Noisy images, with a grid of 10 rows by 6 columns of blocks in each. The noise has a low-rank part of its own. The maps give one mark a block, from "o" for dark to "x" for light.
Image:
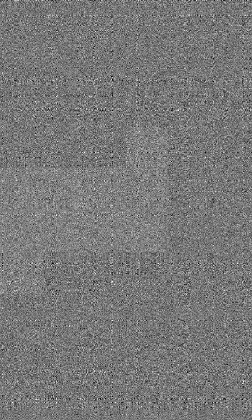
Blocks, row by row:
o o o o o o
o o o o o o
o o o o o o
o o o x o o
x x x x o o
x x x x o o
x o o o o o
o o o o o o
o o o o o o
o o o o o o
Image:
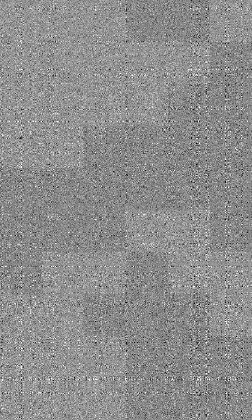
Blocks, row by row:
x x x o o x
x x x x x o
x x x x o o
x x o o o o
o o o o o o
o o o x x o
o x x o x x
x x o o o x
x x x o o o
x x x o o o
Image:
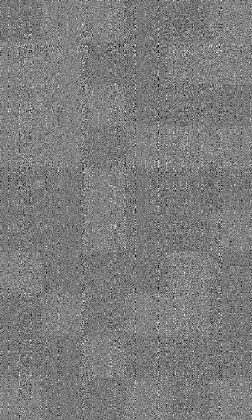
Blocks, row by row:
o x x o o x
x x o o x x
x x x o o o
x x o x x x
o o x o o o
o o x o o x
x o o o x o
o x o x x o
o o x o o o
x o o x o x
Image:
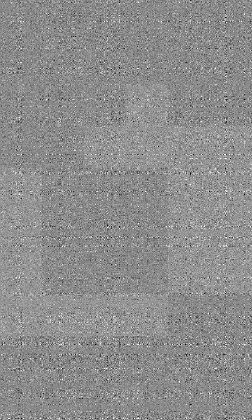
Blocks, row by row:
o o o o o o
o o o o o o
o o o x o o
o o x x x x
x o o o x x
x o o o x x
x o o o x x
x x x x o o
o o o o o o
o o o o o o
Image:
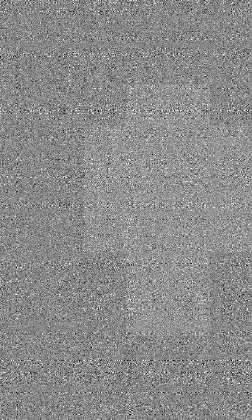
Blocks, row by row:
o o o o o o
o o o o o o
o o o x x o
o o x x x x
o o x x x x
o o x x x x
o o o x x o
o o o x x o
o o o o o o
o o o o o o
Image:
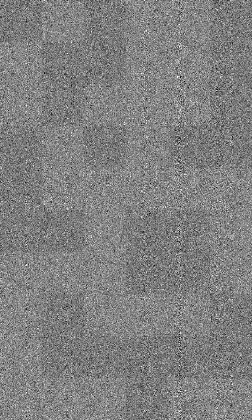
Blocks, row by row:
o x o x x o
x o o x x o
x o x x x o
o x o x o o
o x x x x x
o o x o o x
x x x o o x
x o x x x o
x o o o o o
x x x o x x
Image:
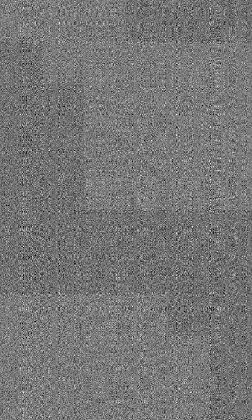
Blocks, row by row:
x x x o o o
o x x x x x
o o x x x x
o o x x x x
o o x x x x
o o o o o o
o o o o o o
x x x x o o
x x x x x o
x x x x x o
